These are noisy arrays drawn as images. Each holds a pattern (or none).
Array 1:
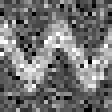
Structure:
a wavy band
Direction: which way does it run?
left to right
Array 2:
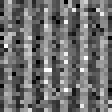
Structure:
vertical stripes
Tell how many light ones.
6
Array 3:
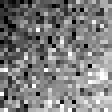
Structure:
a smooth slope
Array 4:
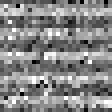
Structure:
horizontal stripes
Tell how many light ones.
5
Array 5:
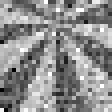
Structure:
spokes from one point
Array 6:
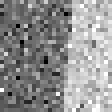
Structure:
a sharp edge
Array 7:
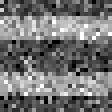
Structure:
horizontal stripes
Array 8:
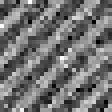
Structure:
diagonal stripes
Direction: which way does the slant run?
bottom left to top right
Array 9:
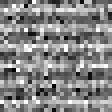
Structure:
horizontal stripes
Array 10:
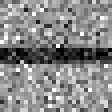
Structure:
one horizontal stripe
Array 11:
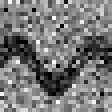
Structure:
a wavy band
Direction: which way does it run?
left to right
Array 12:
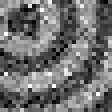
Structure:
rings round one point
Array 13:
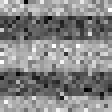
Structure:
horizontal stripes
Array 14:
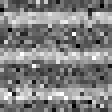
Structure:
horizontal stripes
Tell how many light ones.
3
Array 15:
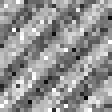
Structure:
diagonal stripes
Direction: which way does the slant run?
bottom left to top right
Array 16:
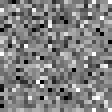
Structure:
only noise
